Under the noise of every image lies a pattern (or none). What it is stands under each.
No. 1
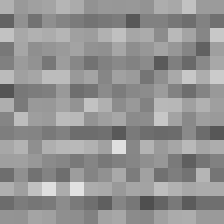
horizontal stripes
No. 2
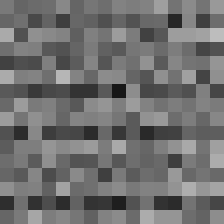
horizontal stripes
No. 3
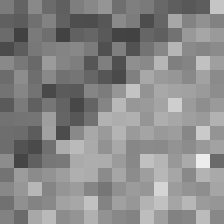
a sharp edge
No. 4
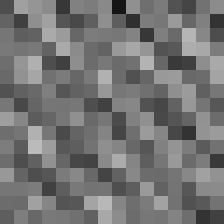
diagonal stripes
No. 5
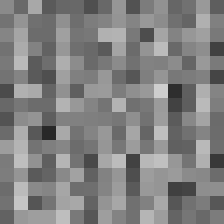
vertical stripes
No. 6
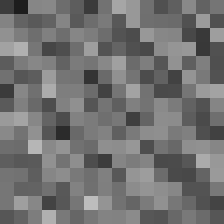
diagonal stripes
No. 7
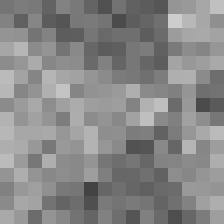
spokes from one point
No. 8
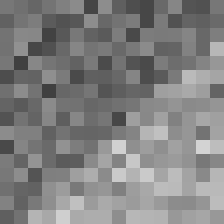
a sharp edge
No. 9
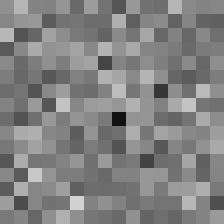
only noise
